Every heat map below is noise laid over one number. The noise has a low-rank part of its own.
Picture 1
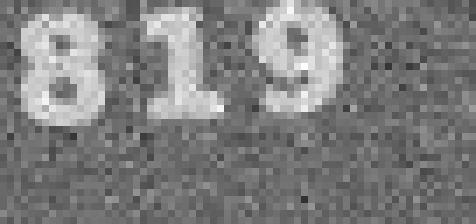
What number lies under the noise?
819
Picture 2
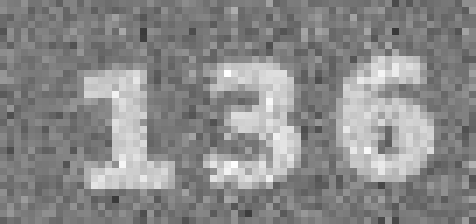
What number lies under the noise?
136
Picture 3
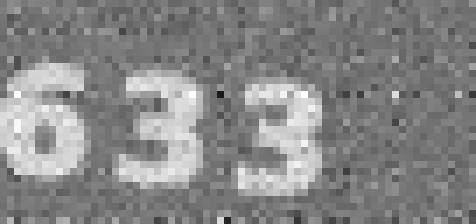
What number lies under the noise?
633
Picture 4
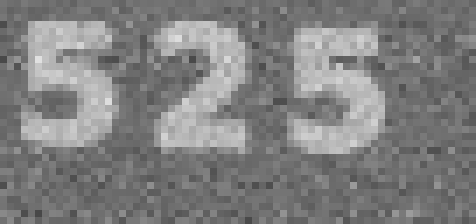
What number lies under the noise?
525
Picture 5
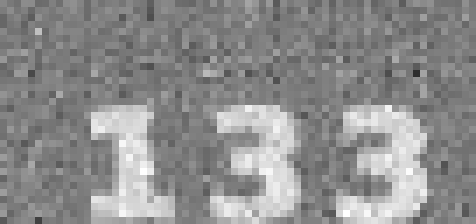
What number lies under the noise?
133
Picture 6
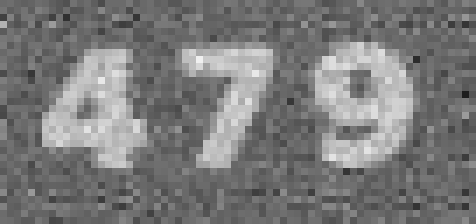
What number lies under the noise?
479
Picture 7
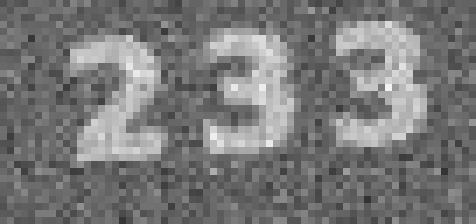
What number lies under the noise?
233
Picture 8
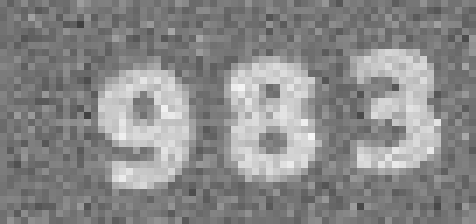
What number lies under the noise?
983
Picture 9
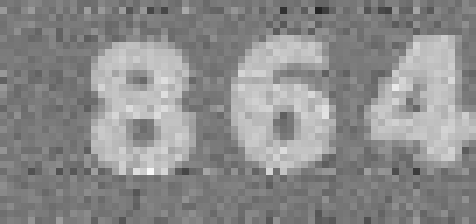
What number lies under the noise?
864
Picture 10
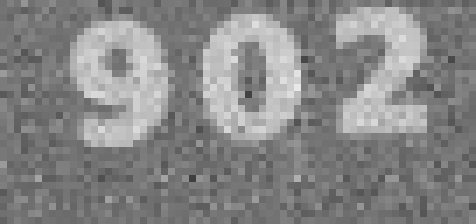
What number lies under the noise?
902
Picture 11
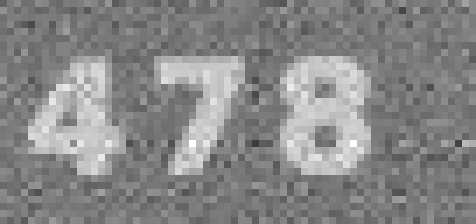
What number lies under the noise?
478
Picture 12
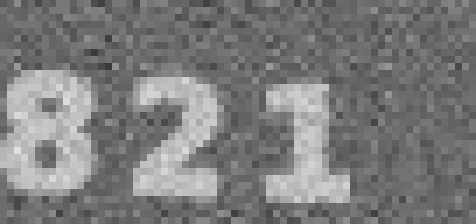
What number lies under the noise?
821
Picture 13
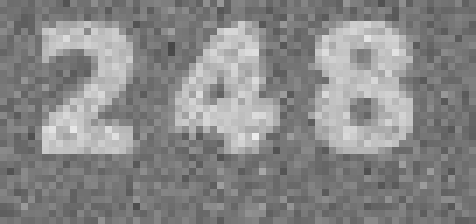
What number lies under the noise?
248
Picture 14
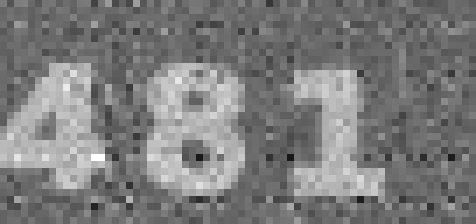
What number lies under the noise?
481
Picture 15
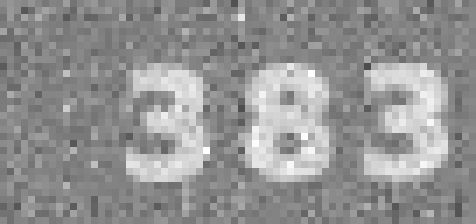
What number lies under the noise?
383
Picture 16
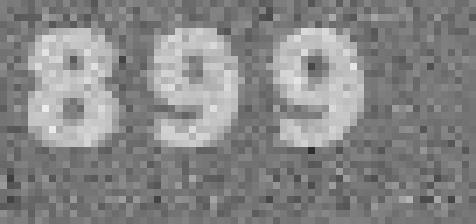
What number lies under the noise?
899
